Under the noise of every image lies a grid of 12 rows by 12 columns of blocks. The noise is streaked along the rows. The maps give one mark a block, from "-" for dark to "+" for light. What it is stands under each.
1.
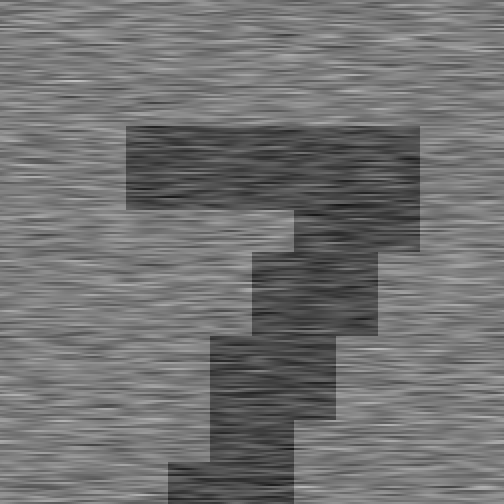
+ + + + + + + + + + + +
+ + + + + + + + + + + +
+ + + + + + + + + + + +
+ + + - - - - - - - + +
+ + + - - - - - - - + +
+ + + + + + + - - - + +
+ + + + + + - - - + + +
+ + + + + + - - - + + +
+ + + + + - - - + + + +
+ + + + + - - - + + + +
+ + + + + - - + + + + +
+ + + + - - - + + + + +
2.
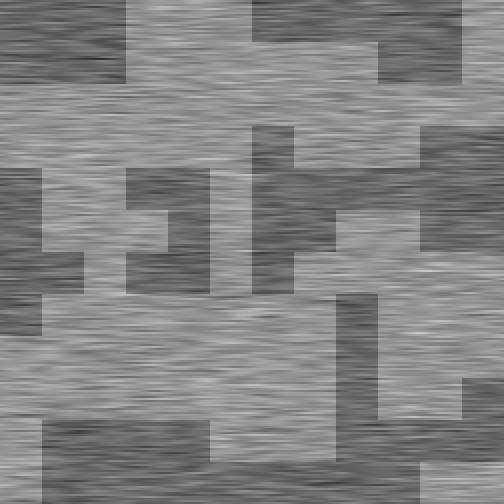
- - - + + + - - - - - +
- - - + + + + + + - - +
+ + + + + + + + + + + +
+ + + + + + - + + + - -
- + + - - + - - - - - -
- + + + - + - - + + - -
- - + - - + - + + + + +
- + + + + + + + - + + +
+ + + + + + + + - + + +
+ + + + + + + + - + + -
+ - - - - + + + - - - -
+ - - - - - - - - - + +
